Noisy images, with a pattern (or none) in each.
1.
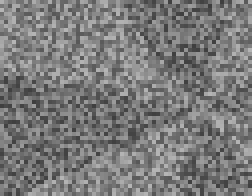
spokes from one point
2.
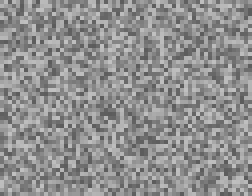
only noise
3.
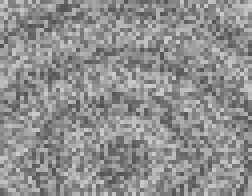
rings round one point
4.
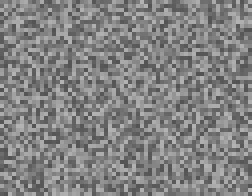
only noise
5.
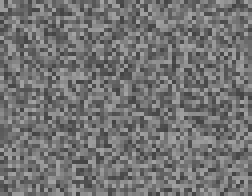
only noise
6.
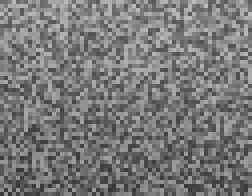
a smooth slope
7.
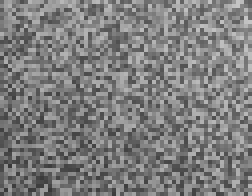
a smooth slope
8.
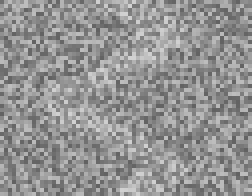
a wavy band
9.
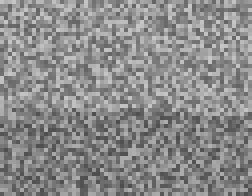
a sharp edge
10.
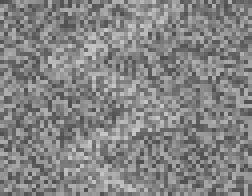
a wavy band
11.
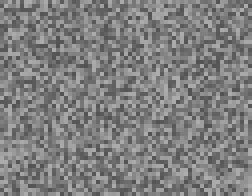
only noise
